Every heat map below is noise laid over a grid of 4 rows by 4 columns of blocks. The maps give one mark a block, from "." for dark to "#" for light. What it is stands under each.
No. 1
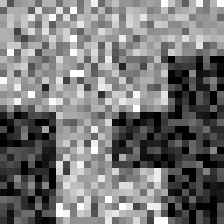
# # # #
# # # .
. # . .
. # # .
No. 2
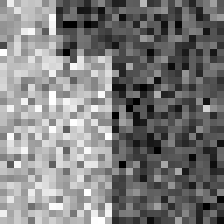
# . . .
# # . .
# # . .
# # . .
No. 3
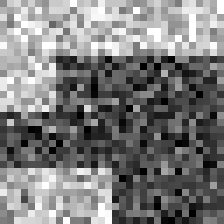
# # # #
# . . .
. . . .
# # . .
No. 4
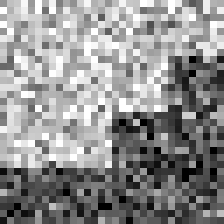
# # # #
# # # .
# # . .
. . . .
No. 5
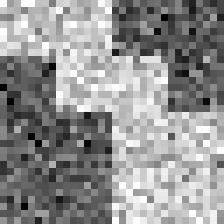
# # . .
. # # .
. . # #
. . # #
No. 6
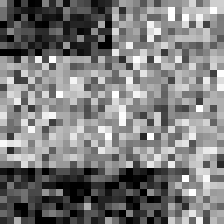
. . # #
# # # #
# # # #
. . . #
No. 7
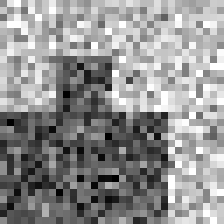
# # # #
# . # #
. . . #
. . . #
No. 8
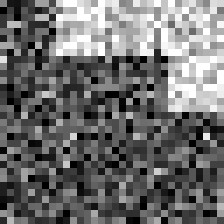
. # # #
. . . #
. . . .
. . . .
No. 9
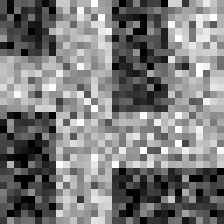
. # . #
# # . #
. # # #
. # . .
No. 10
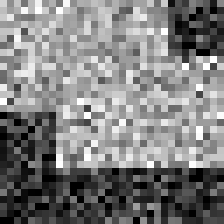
# # # .
# # # #
. # # #
. . . .
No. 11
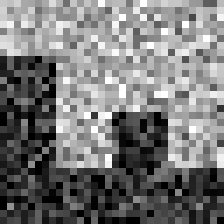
# # # #
. # # #
. # . #
. . . .
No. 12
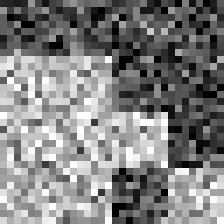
. . . .
# # . .
# # # .
# # . #
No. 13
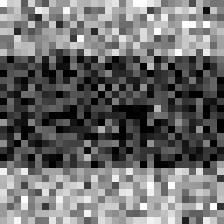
# # # #
. . . .
. . . .
# # # #
